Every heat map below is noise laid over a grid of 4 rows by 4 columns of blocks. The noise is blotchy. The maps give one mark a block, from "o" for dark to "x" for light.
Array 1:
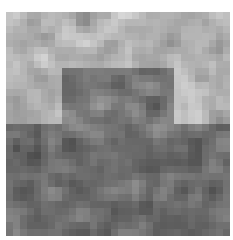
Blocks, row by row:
x x x x
x o o x
o o o o
o o o o
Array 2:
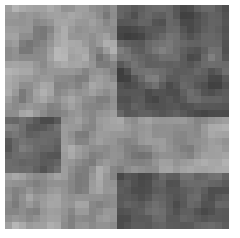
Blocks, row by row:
x x o o
x x o o
o x x x
x x o o
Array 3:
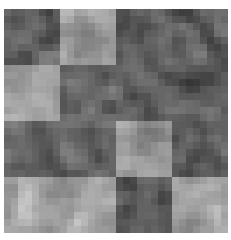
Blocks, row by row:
o x o o
x o o o
o o x o
x x o x
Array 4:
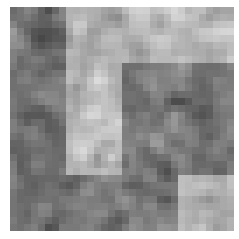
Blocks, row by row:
o x x x
o x o o
o x o o
o o o x
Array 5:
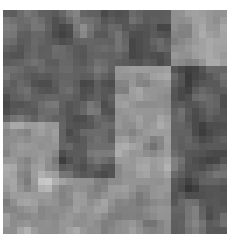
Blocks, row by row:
o o o x
o o x o
x o x o
x x x o
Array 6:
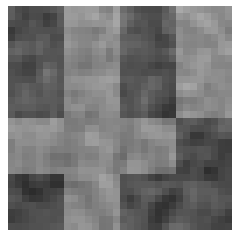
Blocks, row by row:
o x o x
o x o x
x x x o
o x o o
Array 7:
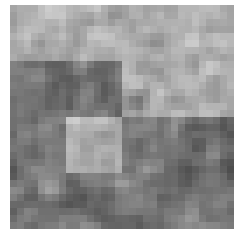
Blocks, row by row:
x x x x
o o x x
o x o o
o o o o
